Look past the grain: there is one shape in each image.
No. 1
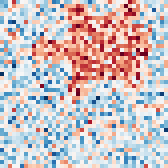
red turtle
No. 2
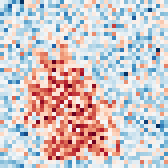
red chess knight
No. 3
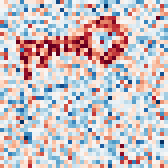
red key
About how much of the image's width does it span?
two thirds
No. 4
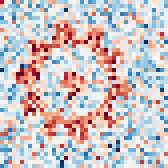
red gear
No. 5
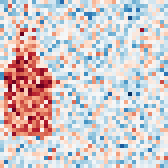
red bottle
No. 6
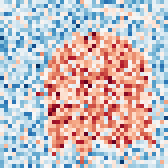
red ghost
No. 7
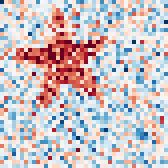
red star
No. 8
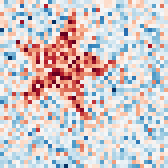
red star
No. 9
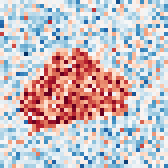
red cloud
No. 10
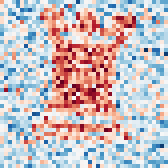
red chess rook
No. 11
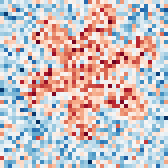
red asterisk
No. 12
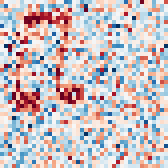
red pair of musical notes
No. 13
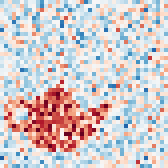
red teapot
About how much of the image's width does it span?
two thirds
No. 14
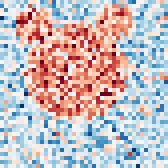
red bear's head
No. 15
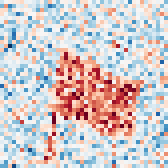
red flag
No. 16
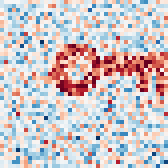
red key
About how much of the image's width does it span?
two thirds
